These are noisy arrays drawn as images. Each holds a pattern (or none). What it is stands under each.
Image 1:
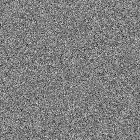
only noise
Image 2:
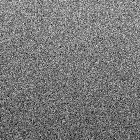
a smooth slope
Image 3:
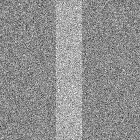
one vertical stripe
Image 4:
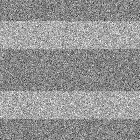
horizontal stripes
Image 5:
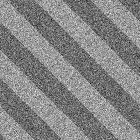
diagonal stripes
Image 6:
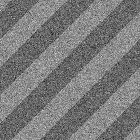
diagonal stripes
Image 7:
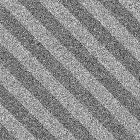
diagonal stripes
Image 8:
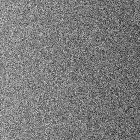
a smooth slope
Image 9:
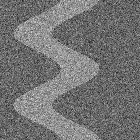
a wavy band
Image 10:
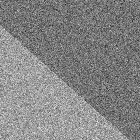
a sharp edge
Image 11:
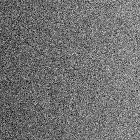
a smooth slope
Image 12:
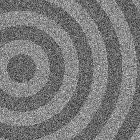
rings round one point
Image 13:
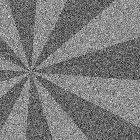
spokes from one point
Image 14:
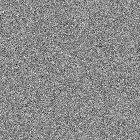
only noise
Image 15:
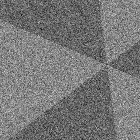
spokes from one point
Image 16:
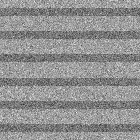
horizontal stripes
